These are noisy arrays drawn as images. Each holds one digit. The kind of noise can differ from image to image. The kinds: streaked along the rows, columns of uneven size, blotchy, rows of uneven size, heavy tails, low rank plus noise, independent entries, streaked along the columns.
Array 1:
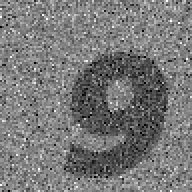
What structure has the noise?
heavy tails
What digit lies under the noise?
9
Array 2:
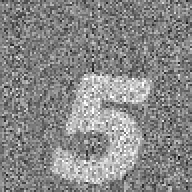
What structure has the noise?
columns of uneven size
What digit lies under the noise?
5
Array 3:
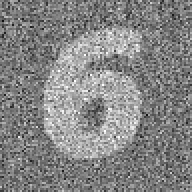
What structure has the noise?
low rank plus noise
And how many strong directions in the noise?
two
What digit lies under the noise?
6
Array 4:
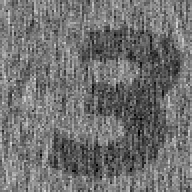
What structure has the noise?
streaked along the columns
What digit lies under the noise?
3
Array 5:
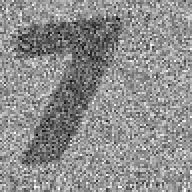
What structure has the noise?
low rank plus noise
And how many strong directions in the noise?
two
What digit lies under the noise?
7
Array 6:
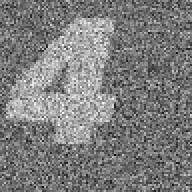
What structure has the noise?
low rank plus noise
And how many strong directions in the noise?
three or four
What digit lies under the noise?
4
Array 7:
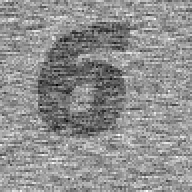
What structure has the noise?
streaked along the rows
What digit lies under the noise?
6
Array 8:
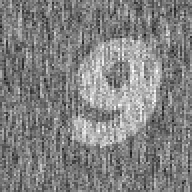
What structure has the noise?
streaked along the columns
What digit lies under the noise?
9
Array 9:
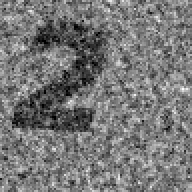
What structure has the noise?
blotchy
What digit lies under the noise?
2
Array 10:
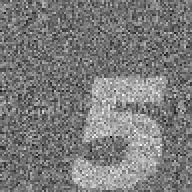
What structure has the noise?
low rank plus noise
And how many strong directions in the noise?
three or four
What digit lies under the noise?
5
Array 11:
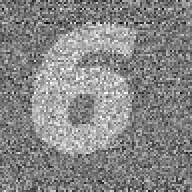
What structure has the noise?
rows of uneven size
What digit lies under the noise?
6
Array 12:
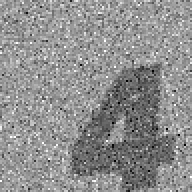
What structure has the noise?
heavy tails
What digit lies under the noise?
4
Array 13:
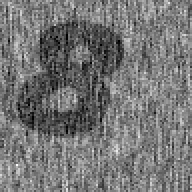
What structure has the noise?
streaked along the columns
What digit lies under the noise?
8
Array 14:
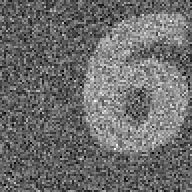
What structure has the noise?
independent entries
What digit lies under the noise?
6
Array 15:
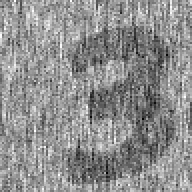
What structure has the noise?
streaked along the columns
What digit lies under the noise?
3
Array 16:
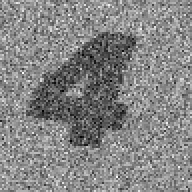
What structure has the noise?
independent entries
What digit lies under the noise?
4
